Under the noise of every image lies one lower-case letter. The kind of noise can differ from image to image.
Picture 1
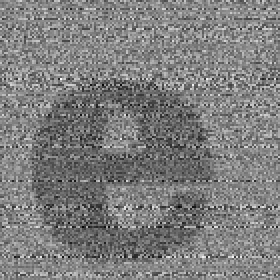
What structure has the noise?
rows of uneven size
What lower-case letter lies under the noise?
e
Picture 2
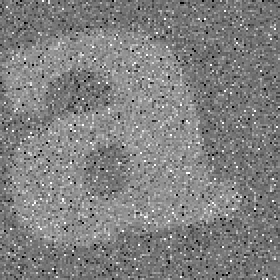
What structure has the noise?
heavy tails
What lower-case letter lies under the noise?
a
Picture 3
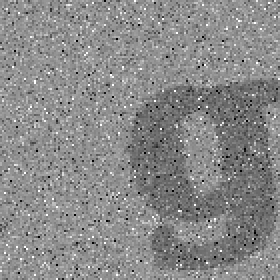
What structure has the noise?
heavy tails
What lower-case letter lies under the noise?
g
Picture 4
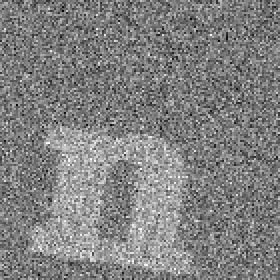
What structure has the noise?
independent entries
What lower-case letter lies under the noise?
n
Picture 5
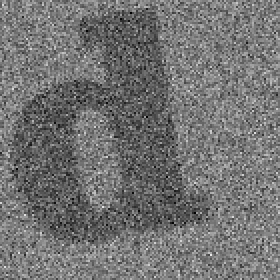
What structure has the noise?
independent entries
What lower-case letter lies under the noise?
d
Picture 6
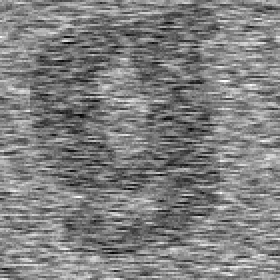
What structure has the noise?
streaked along the rows
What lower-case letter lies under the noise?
g
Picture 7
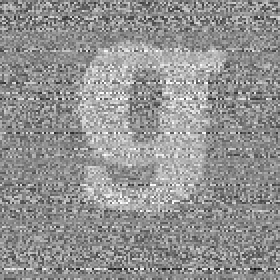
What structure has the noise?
rows of uneven size
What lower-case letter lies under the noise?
g
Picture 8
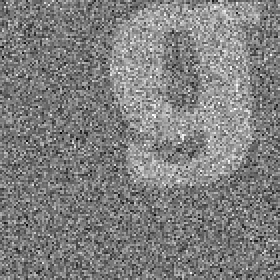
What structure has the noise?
independent entries
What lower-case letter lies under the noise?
g
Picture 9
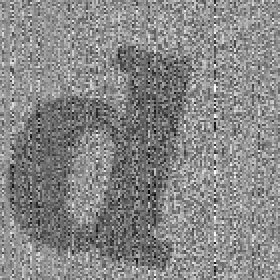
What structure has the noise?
columns of uneven size
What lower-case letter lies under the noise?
d
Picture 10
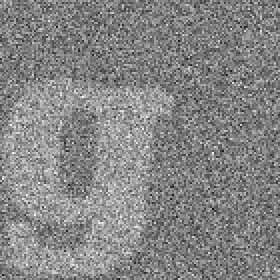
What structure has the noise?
independent entries
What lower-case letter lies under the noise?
g
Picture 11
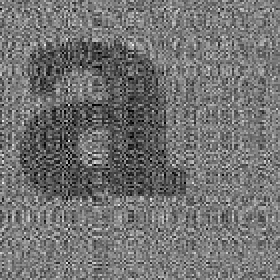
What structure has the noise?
low rank plus noise
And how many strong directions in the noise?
two
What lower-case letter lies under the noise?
a
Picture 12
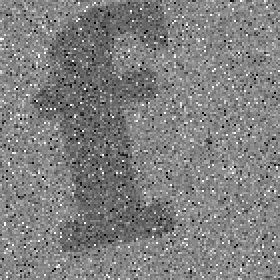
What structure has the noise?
heavy tails
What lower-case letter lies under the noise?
f
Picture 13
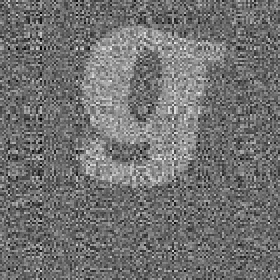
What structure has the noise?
low rank plus noise
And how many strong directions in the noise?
two
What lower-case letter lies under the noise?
g
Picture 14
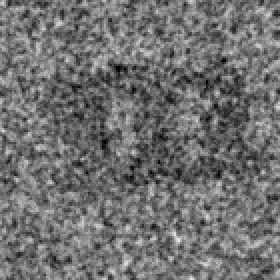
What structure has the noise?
blotchy
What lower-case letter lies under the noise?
m
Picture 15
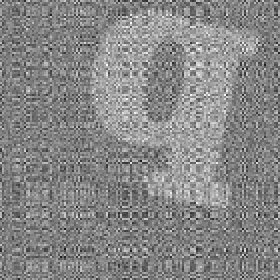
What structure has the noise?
low rank plus noise
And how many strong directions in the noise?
one
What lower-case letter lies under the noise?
q
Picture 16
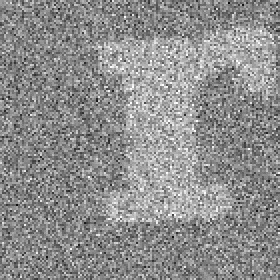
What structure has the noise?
independent entries
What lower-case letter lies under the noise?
r
